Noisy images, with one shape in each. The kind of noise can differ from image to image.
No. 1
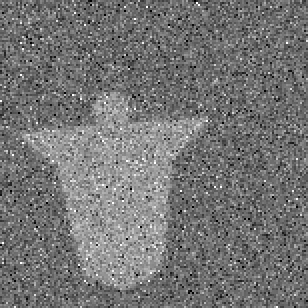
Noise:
heavy tails
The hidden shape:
bell
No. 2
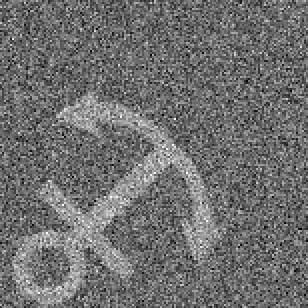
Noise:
independent entries
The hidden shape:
anchor
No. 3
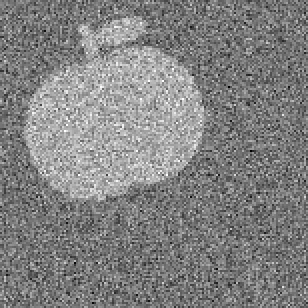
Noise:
low rank plus noise
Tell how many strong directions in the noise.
three or four
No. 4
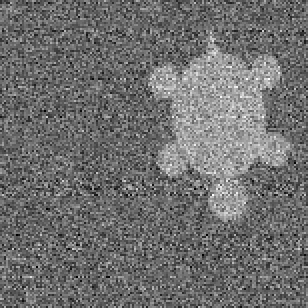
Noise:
rows of uneven size
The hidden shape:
turtle
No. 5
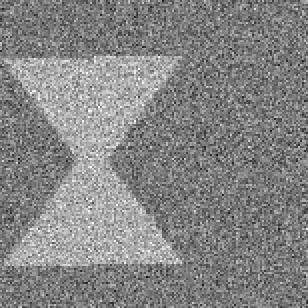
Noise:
low rank plus noise
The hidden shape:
bow tie
